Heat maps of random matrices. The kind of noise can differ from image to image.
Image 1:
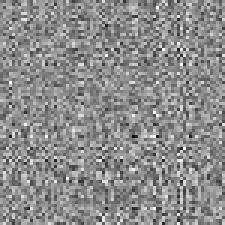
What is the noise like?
low rank plus noise
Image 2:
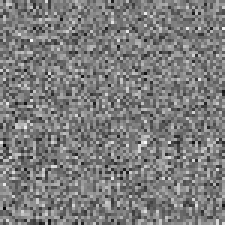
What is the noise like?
low rank plus noise
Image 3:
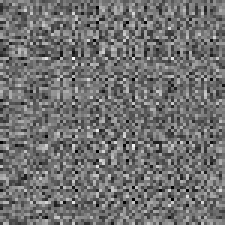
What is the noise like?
low rank plus noise
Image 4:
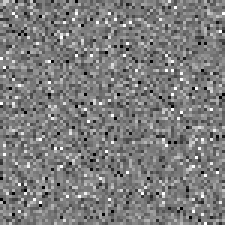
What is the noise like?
heavy tails
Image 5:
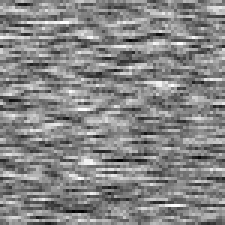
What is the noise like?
streaked along the rows
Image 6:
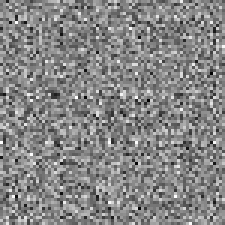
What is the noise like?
low rank plus noise
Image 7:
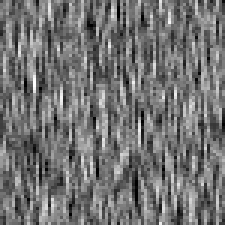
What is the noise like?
streaked along the columns
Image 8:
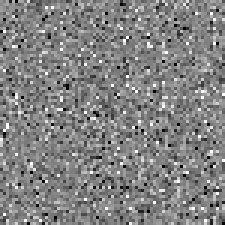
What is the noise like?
heavy tails
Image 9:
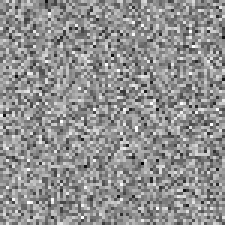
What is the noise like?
independent entries
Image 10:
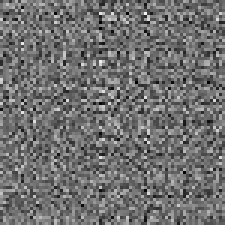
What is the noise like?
low rank plus noise
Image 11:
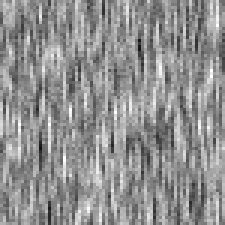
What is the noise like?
streaked along the columns
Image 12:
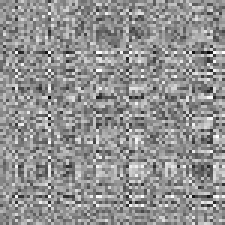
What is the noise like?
low rank plus noise
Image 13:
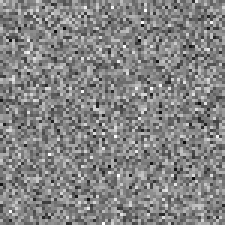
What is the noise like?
independent entries
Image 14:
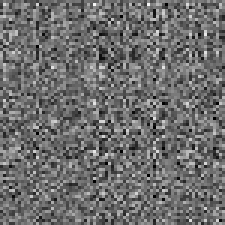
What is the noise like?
low rank plus noise
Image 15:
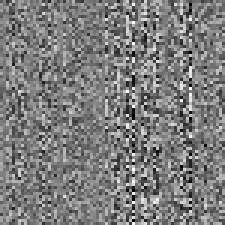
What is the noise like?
columns of uneven size
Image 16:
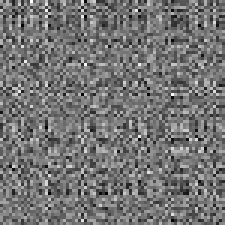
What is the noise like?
low rank plus noise
